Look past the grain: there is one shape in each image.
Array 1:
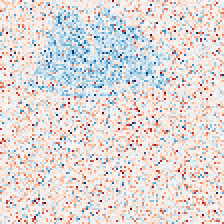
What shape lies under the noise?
chess knight
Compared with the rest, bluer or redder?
bluer
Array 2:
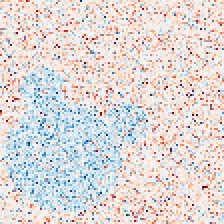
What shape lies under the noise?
bear's head
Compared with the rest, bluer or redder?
bluer
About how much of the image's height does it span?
two thirds
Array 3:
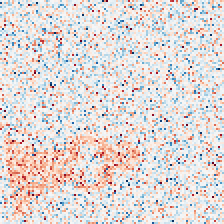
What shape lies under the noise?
chess bishop
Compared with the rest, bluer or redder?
redder
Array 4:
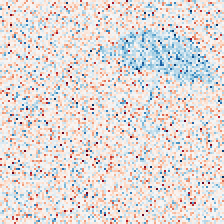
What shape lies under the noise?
umbrella
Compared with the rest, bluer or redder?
bluer
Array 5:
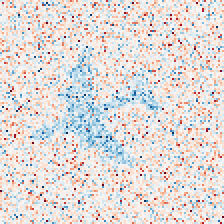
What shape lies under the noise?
airplane
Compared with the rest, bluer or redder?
bluer
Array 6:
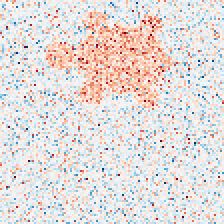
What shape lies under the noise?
turtle
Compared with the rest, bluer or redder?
redder
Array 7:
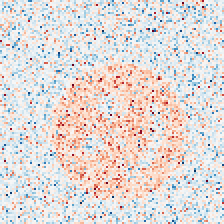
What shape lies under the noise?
smiling face
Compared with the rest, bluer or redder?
redder
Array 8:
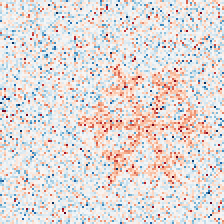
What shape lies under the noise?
snowflake
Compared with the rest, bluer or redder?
redder
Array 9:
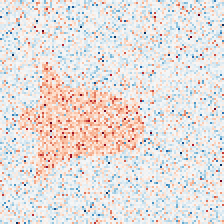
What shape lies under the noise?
bell
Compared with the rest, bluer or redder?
redder
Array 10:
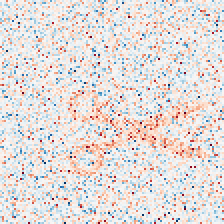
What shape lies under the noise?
pair of scissors
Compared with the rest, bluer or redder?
redder
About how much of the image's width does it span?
two thirds
